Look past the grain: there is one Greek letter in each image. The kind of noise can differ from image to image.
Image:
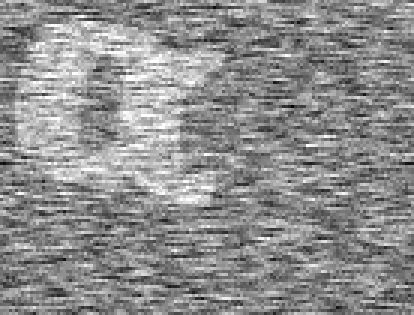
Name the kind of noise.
streaked along the rows
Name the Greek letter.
alpha
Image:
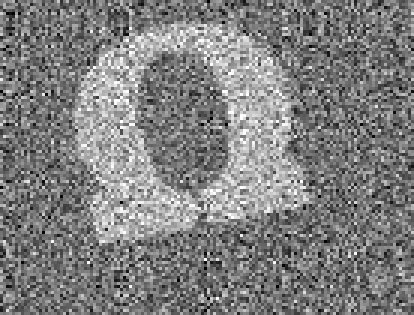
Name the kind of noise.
low rank plus noise
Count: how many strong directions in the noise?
two
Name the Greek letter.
omega
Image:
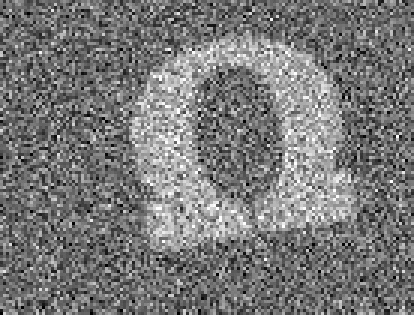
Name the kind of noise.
low rank plus noise
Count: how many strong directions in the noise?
five to eight
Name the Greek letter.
omega
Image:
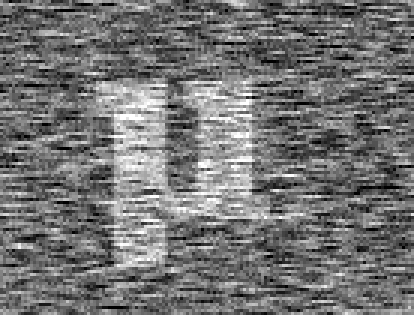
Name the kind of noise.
streaked along the rows
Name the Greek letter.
mu
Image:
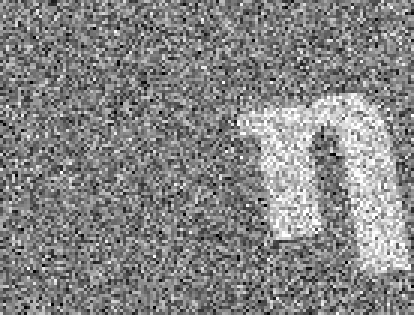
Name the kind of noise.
independent entries
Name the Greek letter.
eta
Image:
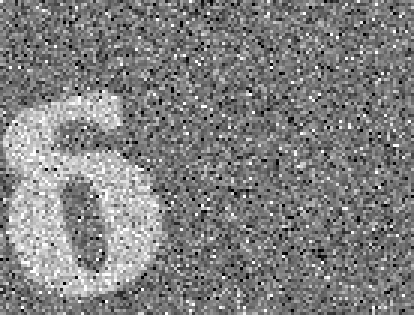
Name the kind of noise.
heavy tails
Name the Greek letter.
delta
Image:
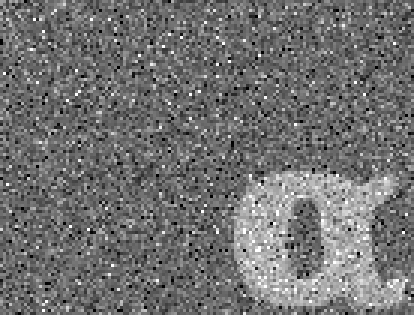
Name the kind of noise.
heavy tails
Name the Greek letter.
alpha
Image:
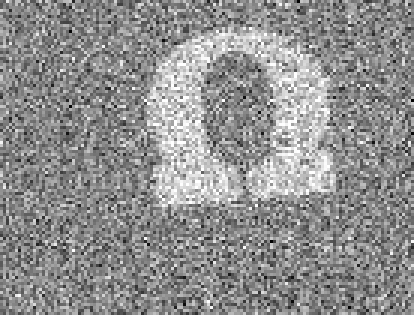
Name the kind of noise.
low rank plus noise
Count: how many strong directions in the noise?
five to eight
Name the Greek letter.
omega
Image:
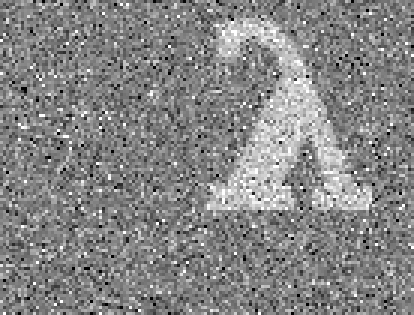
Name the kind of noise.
heavy tails
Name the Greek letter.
lambda
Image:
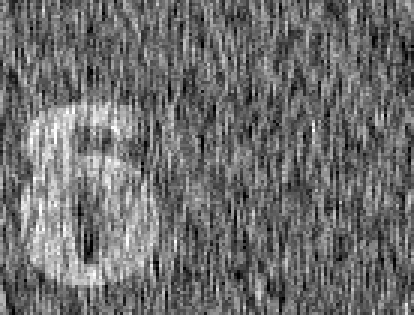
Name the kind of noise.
streaked along the columns
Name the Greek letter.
delta
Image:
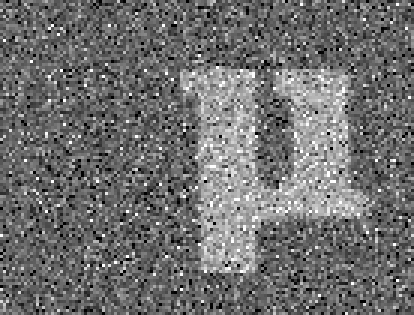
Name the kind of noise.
heavy tails
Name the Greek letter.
mu
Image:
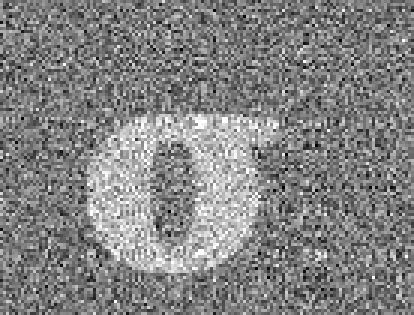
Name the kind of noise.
low rank plus noise
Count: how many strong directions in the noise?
two
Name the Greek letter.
sigma
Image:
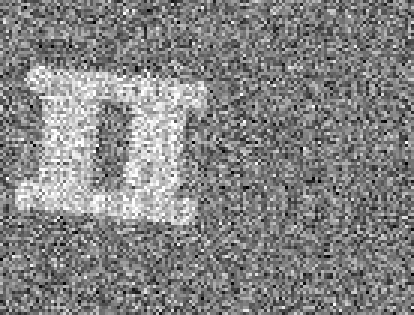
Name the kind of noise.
low rank plus noise
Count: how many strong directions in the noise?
five to eight
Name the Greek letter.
pi
